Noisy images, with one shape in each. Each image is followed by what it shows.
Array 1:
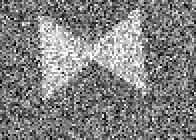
light bow tie
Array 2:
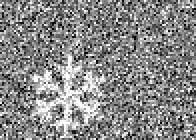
light snowflake
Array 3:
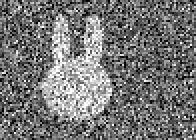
light rabbit's head
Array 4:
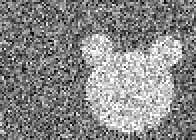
light bear's head
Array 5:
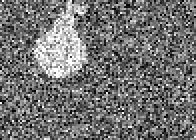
light pear
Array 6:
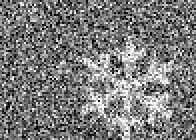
light snowflake
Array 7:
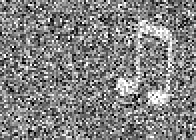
light pair of musical notes
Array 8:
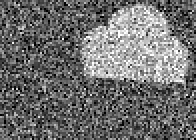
light cloud
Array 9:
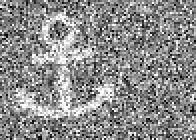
light anchor
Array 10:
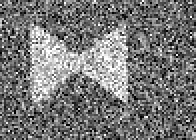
light bow tie
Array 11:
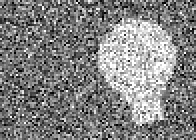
light light bulb
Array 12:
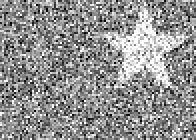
light star
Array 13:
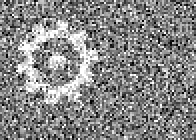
light gear
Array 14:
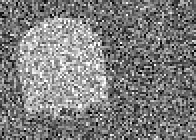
light ghost
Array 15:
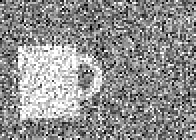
light cup
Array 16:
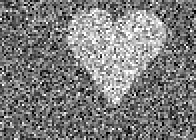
light heart
